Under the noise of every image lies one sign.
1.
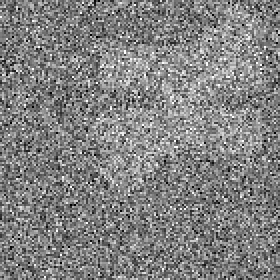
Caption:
light not-equal sign
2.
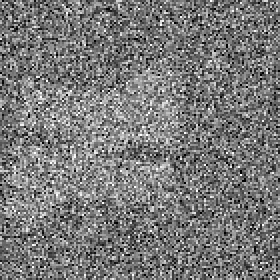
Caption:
light not-equal sign
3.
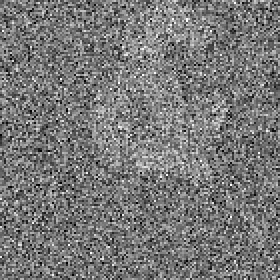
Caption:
light ampersand
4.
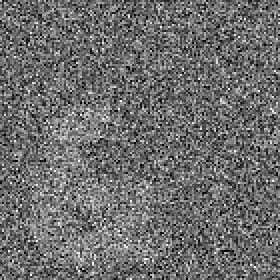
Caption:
light ampersand
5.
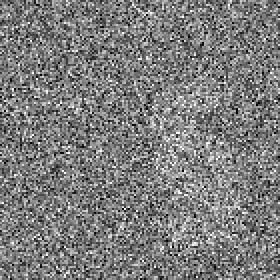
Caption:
light section sign
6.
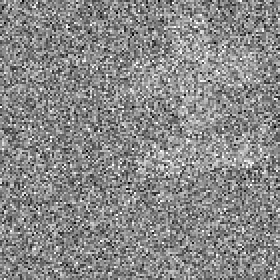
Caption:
light plus-minus sign
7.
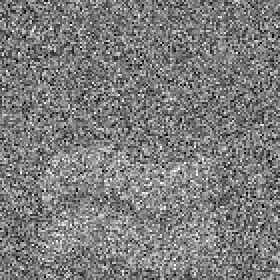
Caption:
light approximately sign
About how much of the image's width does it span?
two thirds
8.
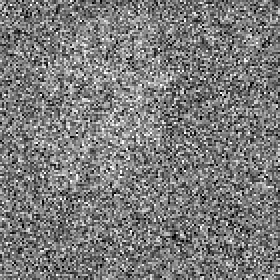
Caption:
light hash sign
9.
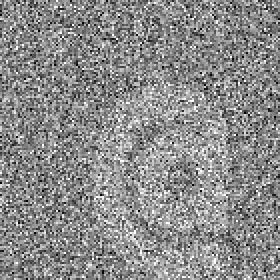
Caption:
light at sign
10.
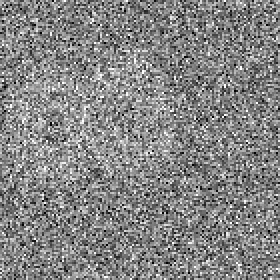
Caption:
light infinity sign
